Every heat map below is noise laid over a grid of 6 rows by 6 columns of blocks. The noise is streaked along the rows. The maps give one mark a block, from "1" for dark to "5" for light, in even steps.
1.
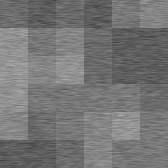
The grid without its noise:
2 1 2 1 3 4
5 3 4 2 1 1
5 4 5 2 1 1
5 3 3 3 3 2
4 2 3 4 5 3
1 1 2 4 3 3
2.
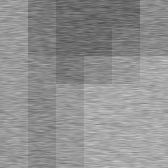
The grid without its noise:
4 2 1 1 1 3
4 2 1 1 2 3
4 3 2 3 4 5
4 3 4 5 5 5
4 3 4 5 5 5
4 3 4 5 5 5
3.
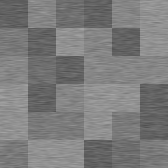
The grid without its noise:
1 4 2 1 4 5
3 1 5 4 1 5
4 2 1 4 4 4
5 1 4 5 5 1
5 3 3 5 3 1
3 5 5 1 2 3
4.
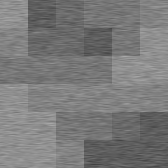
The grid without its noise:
5 1 2 3 3 4
4 2 2 1 3 5
3 3 3 3 5 5
5 4 4 4 4 4
5 5 3 3 2 1
5 5 4 1 1 1
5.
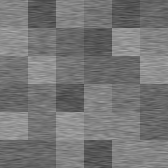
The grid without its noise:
4 1 4 3 1 2
5 3 2 1 5 4
3 5 3 2 2 5
2 3 1 4 3 2
5 3 5 4 4 2
2 2 4 1 4 4
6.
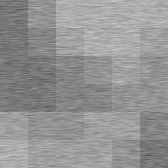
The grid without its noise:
1 3 5 5 5 5
1 2 4 5 5 4
1 1 2 3 4 3
1 1 2 2 3 3
4 3 3 4 4 2
5 4 4 4 3 1
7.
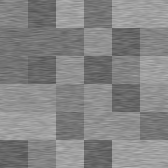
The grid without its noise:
3 1 5 2 5 5
2 2 2 4 1 3
2 1 4 1 3 5
4 4 3 4 1 4
5 5 2 4 4 2
1 3 5 1 5 5
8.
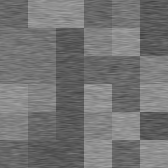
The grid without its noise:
2 5 5 2 3 1
3 3 1 4 5 1
3 3 1 2 2 4
5 4 1 5 2 5
4 2 1 4 5 1
2 1 1 5 2 5
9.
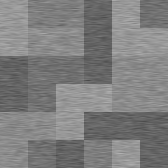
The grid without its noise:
5 3 3 1 5 2
5 4 4 1 5 5
1 2 2 1 4 4
1 2 5 5 4 4
4 4 5 1 1 1
4 2 1 3 5 1
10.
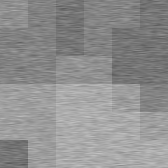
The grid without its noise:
3 2 1 2 2 1
2 2 1 2 1 1
2 2 3 3 1 1
4 4 5 5 4 2
4 4 5 5 5 4
1 4 5 5 5 5
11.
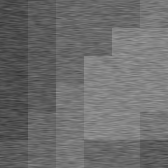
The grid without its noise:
1 2 3 3 3 4
1 2 3 3 5 5
1 2 3 5 5 5
1 2 4 5 5 5
1 3 4 5 5 4
2 3 4 3 3 2
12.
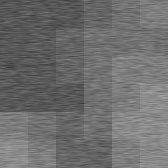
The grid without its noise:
1 1 1 2 3 4
1 1 2 3 3 3
1 1 2 3 4 4
1 1 1 3 4 5
4 3 2 3 5 5
5 4 2 2 4 5
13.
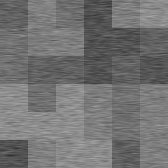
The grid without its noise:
2 4 3 1 4 5
3 4 4 1 1 2
3 2 2 1 2 1
5 3 5 4 3 4
5 5 5 4 3 4
1 4 5 5 2 4
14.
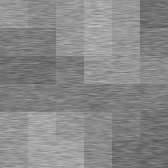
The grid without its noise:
4 3 4 5 4 1
2 2 4 5 4 2
1 1 2 4 4 3
2 2 2 2 2 2
4 5 4 3 2 1
4 5 5 3 1 1
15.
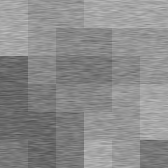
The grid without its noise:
5 4 4 5 5 5
5 4 3 3 4 4
1 3 2 2 3 4
1 2 3 3 4 5
1 1 2 4 4 5
2 1 2 5 4 2
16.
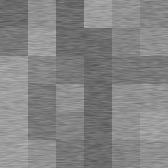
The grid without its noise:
1 4 1 5 4 3
2 5 1 1 3 4
5 3 2 1 2 2
5 2 4 1 4 4
5 2 3 1 4 5
5 4 2 1 3 4
